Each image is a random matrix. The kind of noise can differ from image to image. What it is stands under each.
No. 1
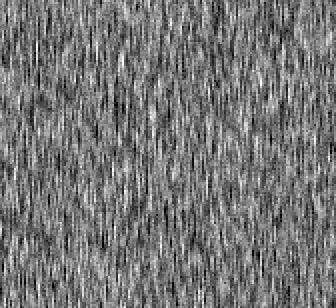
streaked along the columns
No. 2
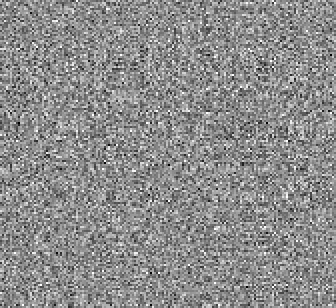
low rank plus noise
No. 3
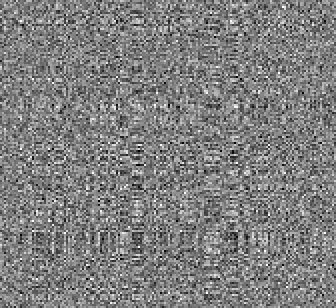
low rank plus noise
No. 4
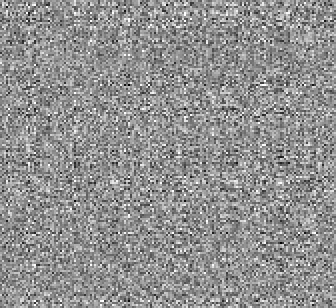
low rank plus noise
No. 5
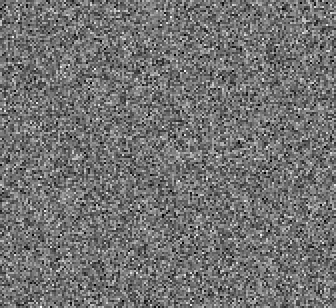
independent entries
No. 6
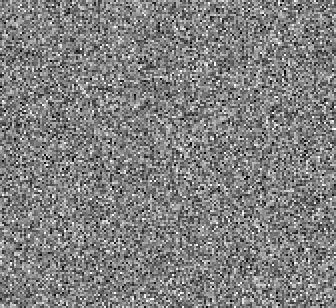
independent entries
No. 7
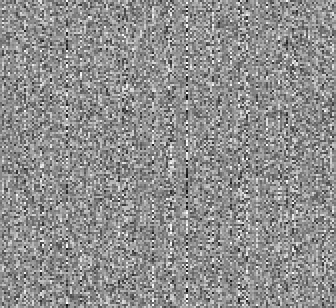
columns of uneven size
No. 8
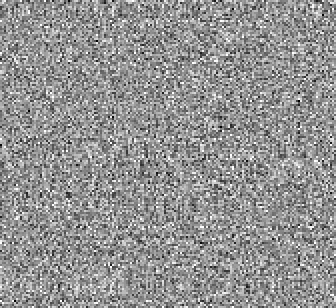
low rank plus noise
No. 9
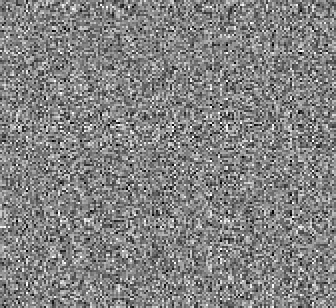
low rank plus noise
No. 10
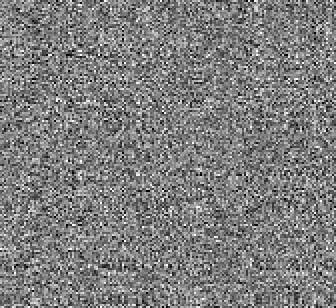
low rank plus noise
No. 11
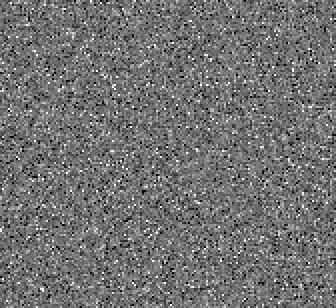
heavy tails
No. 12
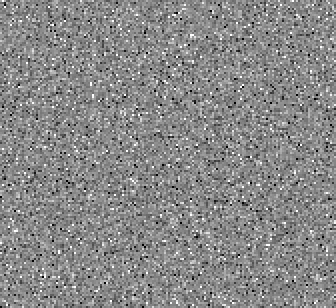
heavy tails
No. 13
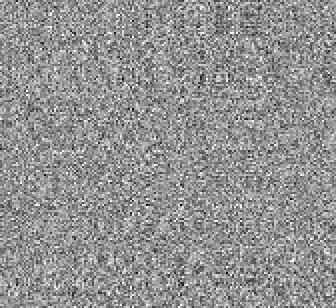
low rank plus noise
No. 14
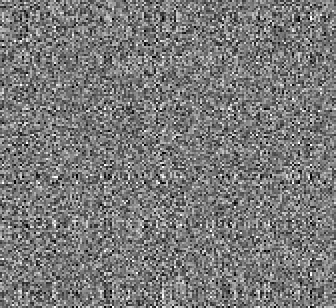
low rank plus noise
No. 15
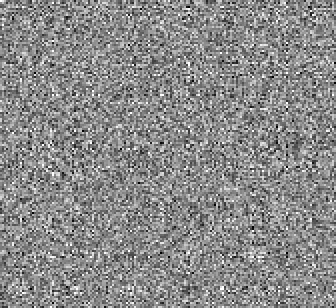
low rank plus noise
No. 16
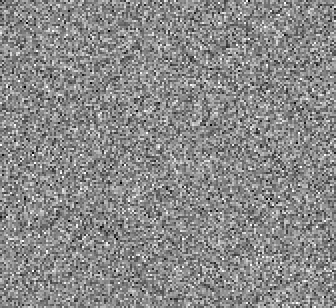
independent entries
